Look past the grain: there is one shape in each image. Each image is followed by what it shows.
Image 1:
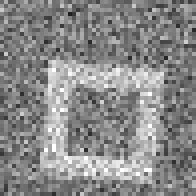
light square frame
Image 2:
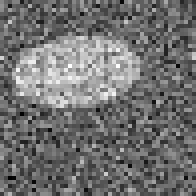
light ellipse
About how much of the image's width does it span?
two thirds
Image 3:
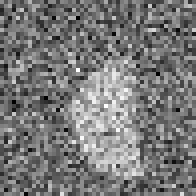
light half disc
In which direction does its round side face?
left
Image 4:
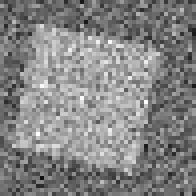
light square
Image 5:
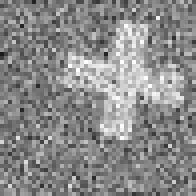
light cross
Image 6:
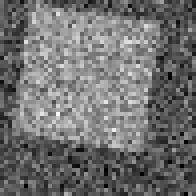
light square
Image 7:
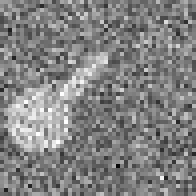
light lollipop
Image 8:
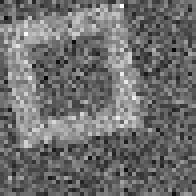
light square frame
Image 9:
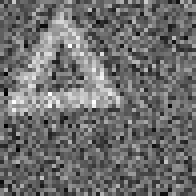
light triangle frame
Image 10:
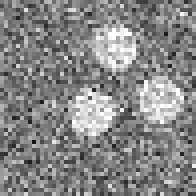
light three dots
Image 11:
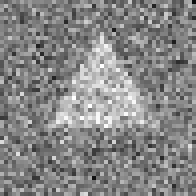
light triangle
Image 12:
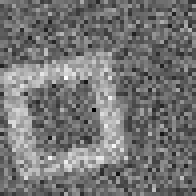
light square frame
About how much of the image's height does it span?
two thirds
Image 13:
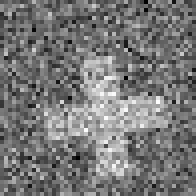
light cross
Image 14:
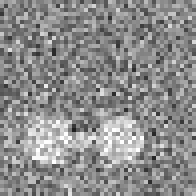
light dumbbell
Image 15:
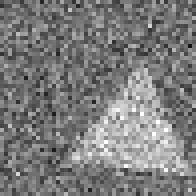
light triangle
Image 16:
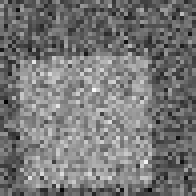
light square
